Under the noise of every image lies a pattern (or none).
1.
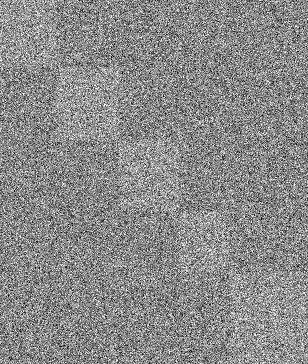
blocks along the diagonal
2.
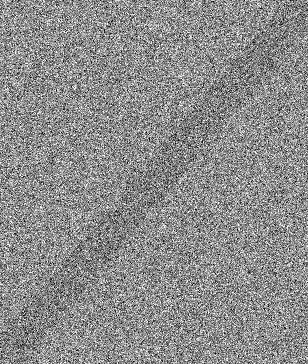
a diagonal band
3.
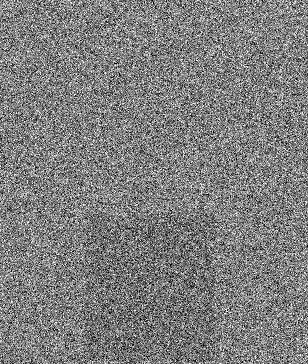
one block
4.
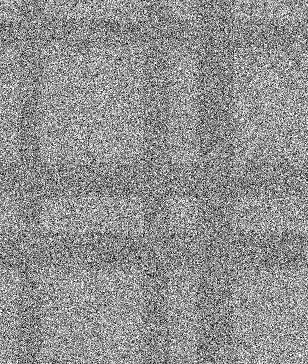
bands of rows crossing bands of columns
